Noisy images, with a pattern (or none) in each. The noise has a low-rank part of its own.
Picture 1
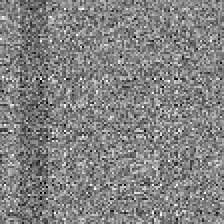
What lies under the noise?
one band of columns
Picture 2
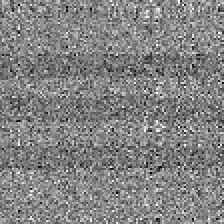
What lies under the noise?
bands of rows
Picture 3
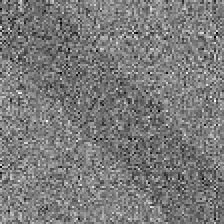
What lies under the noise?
a diagonal band
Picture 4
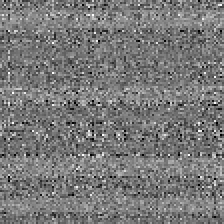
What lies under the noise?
bands of rows
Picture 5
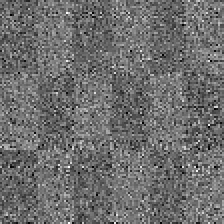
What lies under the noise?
a checkerboard
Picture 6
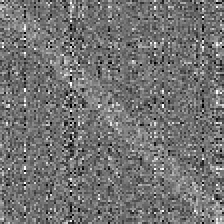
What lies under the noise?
a diagonal band
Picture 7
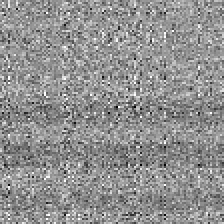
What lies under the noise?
bands of rows
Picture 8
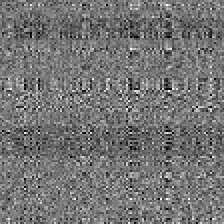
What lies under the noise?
bands of rows
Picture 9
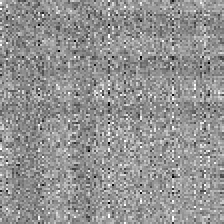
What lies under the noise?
bands of rows crossing bands of columns
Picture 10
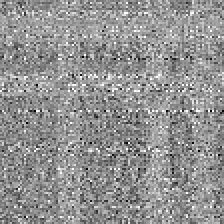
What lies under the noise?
bands of rows crossing bands of columns
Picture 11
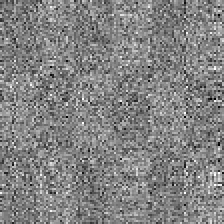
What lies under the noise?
a checkerboard
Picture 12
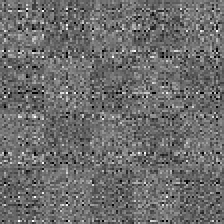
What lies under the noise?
a checkerboard
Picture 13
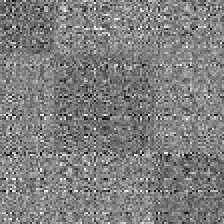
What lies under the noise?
blocks along the diagonal
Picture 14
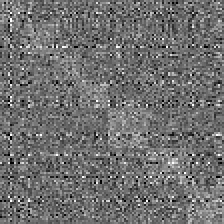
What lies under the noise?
blocks along the diagonal
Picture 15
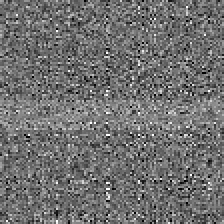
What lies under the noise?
one band of rows
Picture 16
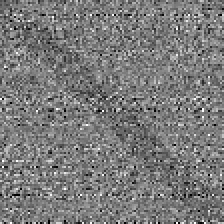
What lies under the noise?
a diagonal band
